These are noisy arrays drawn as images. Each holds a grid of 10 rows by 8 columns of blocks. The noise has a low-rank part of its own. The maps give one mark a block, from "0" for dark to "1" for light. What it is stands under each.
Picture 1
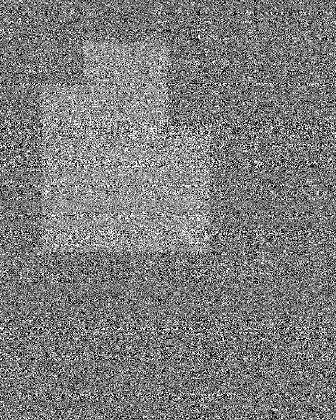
0 0 0 0 0 0 0 0
0 0 1 1 0 0 0 0
0 1 1 1 0 0 0 0
0 1 1 1 1 0 0 0
0 1 1 1 1 0 0 0
0 1 1 1 1 0 0 0
0 0 0 0 0 0 0 0
0 0 0 0 0 0 0 0
0 0 0 0 0 0 0 0
0 0 0 0 0 0 0 0
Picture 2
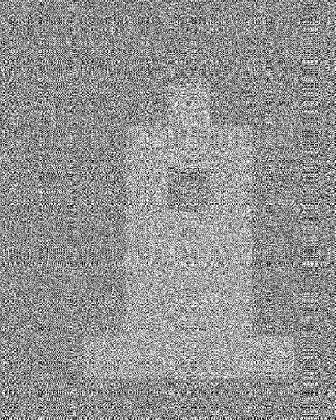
0 0 0 0 0 0 0 0
0 0 0 0 0 0 0 0
0 0 0 0 1 0 0 0
0 0 0 1 1 1 0 0
0 0 0 1 0 1 0 0
0 0 0 1 1 1 0 0
0 0 0 1 1 1 0 0
0 0 0 1 1 1 0 0
0 0 1 1 1 1 1 0
0 0 0 0 0 0 0 0
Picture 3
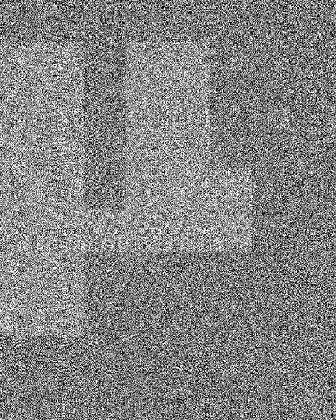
0 0 0 0 0 0 0 0
1 1 0 1 1 0 0 0
1 1 0 1 1 0 0 0
1 1 0 1 1 0 0 0
1 1 0 1 1 1 0 0
1 1 1 1 1 1 0 0
1 1 0 0 0 0 0 0
1 1 0 0 0 0 0 0
0 0 0 0 0 0 0 0
0 0 0 0 0 0 0 0
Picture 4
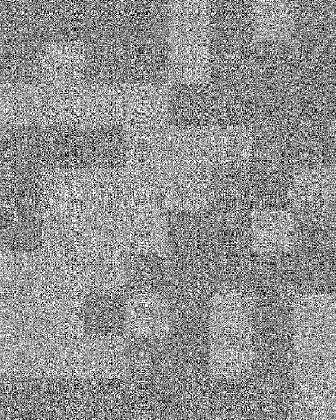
0 0 0 0 1 0 1 0
0 1 0 0 1 0 0 0
1 1 1 1 0 0 0 0
0 0 0 1 1 1 0 0
0 1 1 1 1 0 0 1
0 1 1 1 0 0 1 0
1 1 1 0 0 0 0 0
1 1 0 1 0 1 0 1
1 1 1 0 0 1 0 1
0 0 0 0 0 0 0 1
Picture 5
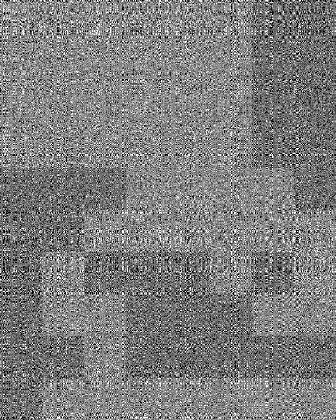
1 1 1 1 1 1 0 0
1 1 1 1 1 1 0 0
1 1 1 1 1 1 0 0
1 1 1 1 1 1 0 0
0 0 0 1 1 1 1 0
0 0 1 1 1 1 1 1
0 1 0 0 0 1 0 1
0 1 1 0 0 0 1 1
0 0 1 0 0 0 0 0
0 1 1 1 1 1 1 1
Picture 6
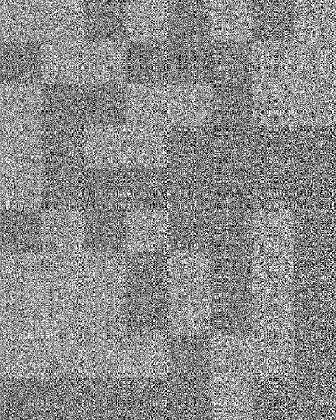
1 1 0 1 0 1 0 1
0 1 1 0 0 0 1 1
1 0 0 1 1 0 1 1
1 0 1 1 0 0 0 0
1 0 0 0 0 0 0 0
0 1 0 1 0 0 1 0
1 1 1 0 1 0 1 0
1 1 1 0 1 0 1 0
1 1 1 1 0 1 1 0
0 0 0 0 0 1 0 0
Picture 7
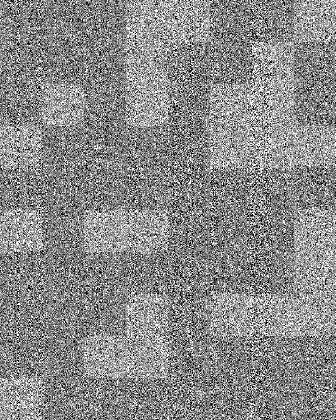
0 0 0 1 1 0 0 1
0 0 0 1 0 0 1 0
0 1 0 1 0 1 1 0
1 0 0 0 0 1 1 1
0 0 0 0 0 0 0 0
1 0 1 1 0 0 0 1
0 0 0 0 0 0 0 1
0 0 0 1 0 1 1 1
0 0 1 1 0 0 0 0
1 0 0 0 0 0 0 0
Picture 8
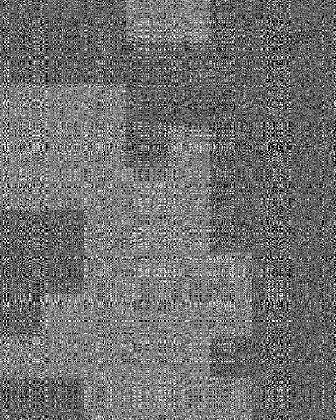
0 0 0 1 1 0 0 0
0 0 0 0 0 0 0 0
1 1 1 0 0 0 0 0
1 1 1 0 1 0 0 0
1 1 1 1 1 0 0 0
0 0 1 1 1 0 0 0
0 0 1 1 1 1 0 0
0 1 1 1 1 1 0 0
1 1 1 1 1 0 0 0
0 0 1 1 1 1 0 0
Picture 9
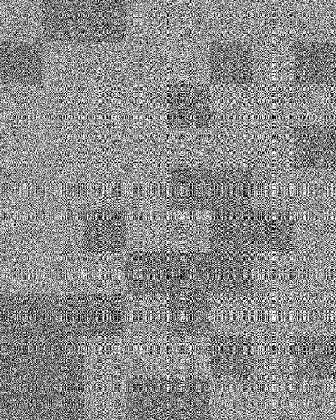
1 0 0 1 1 1 1 1
0 1 1 1 1 0 1 0
1 1 1 1 0 1 1 1
1 1 1 1 1 1 1 0
1 1 1 1 0 0 1 1
1 1 0 1 1 0 0 1
1 1 1 0 0 0 1 1
0 0 0 1 0 1 1 1
0 0 1 1 1 0 1 0
0 0 1 0 0 1 1 1
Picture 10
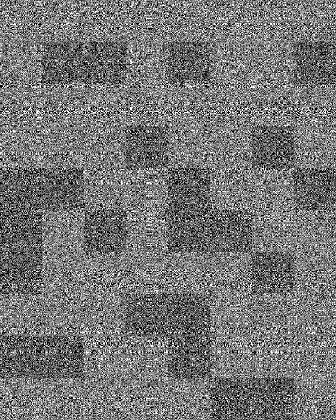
1 1 1 1 1 1 1 1
1 0 0 1 0 1 1 0
1 1 1 1 1 1 1 1
1 1 1 0 1 1 0 1
0 0 1 1 0 1 1 0
0 1 0 1 0 0 1 1
0 1 1 1 1 1 0 1
1 1 1 0 0 1 1 1
0 0 1 1 0 1 1 1
1 1 1 1 1 0 0 1
